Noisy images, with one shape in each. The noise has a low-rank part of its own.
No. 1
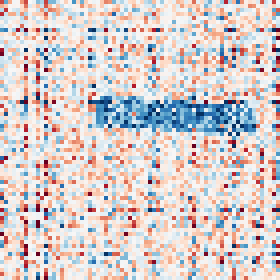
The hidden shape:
bar
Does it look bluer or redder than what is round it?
bluer
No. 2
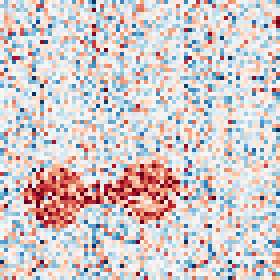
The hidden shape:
dumbbell
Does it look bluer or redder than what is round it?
redder
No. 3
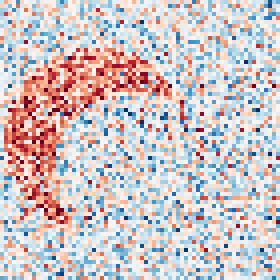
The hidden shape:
crescent
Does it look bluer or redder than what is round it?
redder
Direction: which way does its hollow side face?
down and right
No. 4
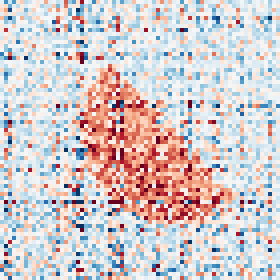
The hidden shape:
half disc
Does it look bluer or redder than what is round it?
redder
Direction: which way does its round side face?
down and left
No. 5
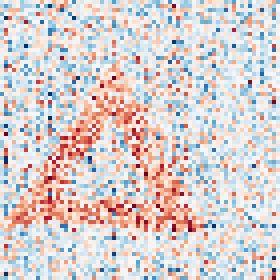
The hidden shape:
triangle frame
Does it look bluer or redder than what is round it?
redder
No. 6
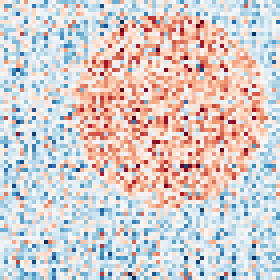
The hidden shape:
disc
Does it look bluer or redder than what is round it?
redder
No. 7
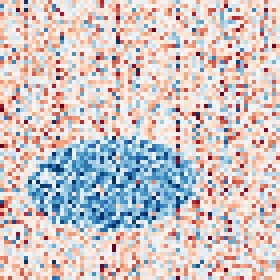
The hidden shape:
ellipse
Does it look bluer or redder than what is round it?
bluer
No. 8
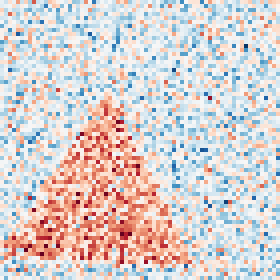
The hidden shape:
triangle
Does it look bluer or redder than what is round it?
redder
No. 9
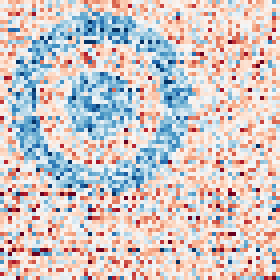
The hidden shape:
bullseye
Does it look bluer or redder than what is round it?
bluer
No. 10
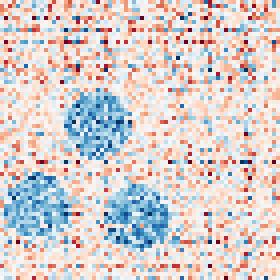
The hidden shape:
three dots
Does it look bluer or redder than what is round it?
bluer
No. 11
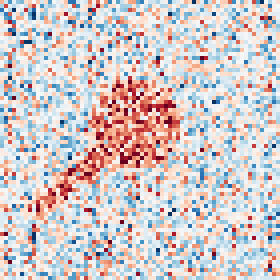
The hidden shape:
lollipop
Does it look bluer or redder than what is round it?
redder
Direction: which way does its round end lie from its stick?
up and right
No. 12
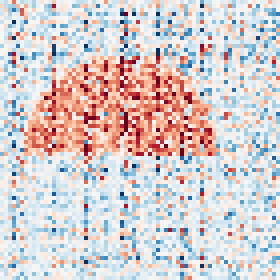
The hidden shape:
half disc
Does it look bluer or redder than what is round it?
redder
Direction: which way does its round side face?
up
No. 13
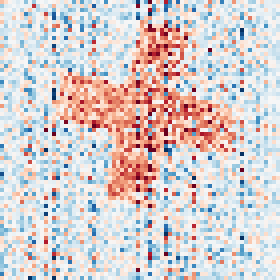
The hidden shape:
cross
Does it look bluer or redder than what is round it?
redder
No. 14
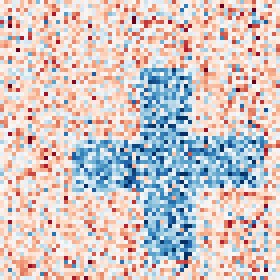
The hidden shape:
cross
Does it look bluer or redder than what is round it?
bluer
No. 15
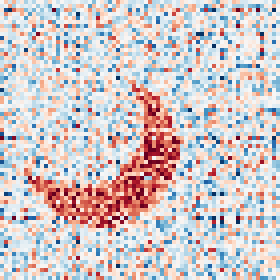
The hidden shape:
crescent
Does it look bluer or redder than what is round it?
redder
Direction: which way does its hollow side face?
up and left
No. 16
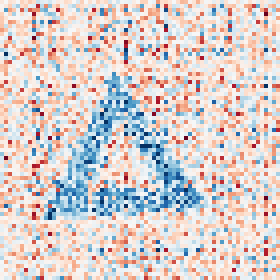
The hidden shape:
triangle frame
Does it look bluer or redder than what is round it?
bluer
